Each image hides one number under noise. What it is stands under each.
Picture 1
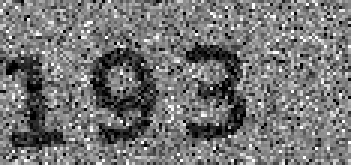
193
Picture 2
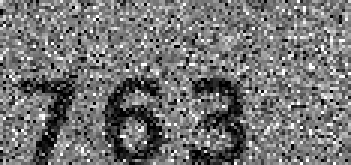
763
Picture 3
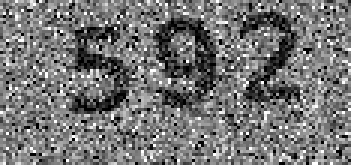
592
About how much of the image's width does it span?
two thirds
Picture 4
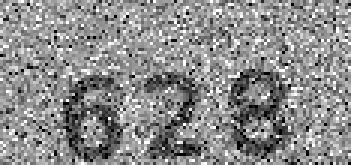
628
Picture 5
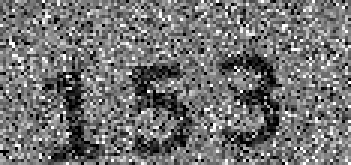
153
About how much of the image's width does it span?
two thirds
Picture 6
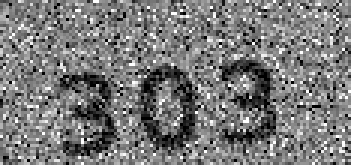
303
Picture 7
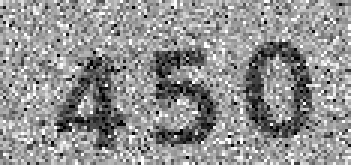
450
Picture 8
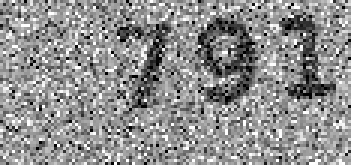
791
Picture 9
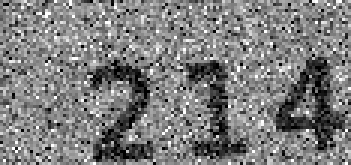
214
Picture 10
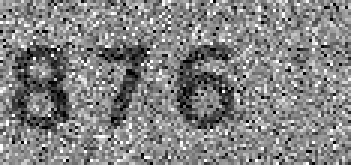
876
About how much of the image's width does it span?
two thirds
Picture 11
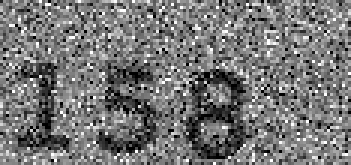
158
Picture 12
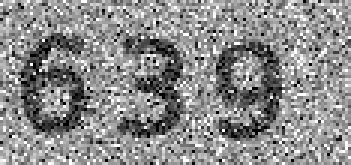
639
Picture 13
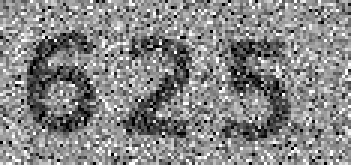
625
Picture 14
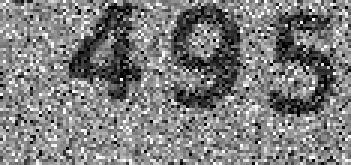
495
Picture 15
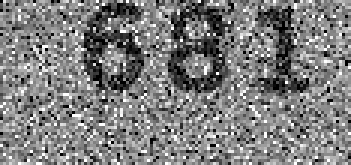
681
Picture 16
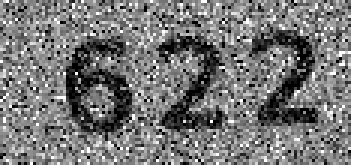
622
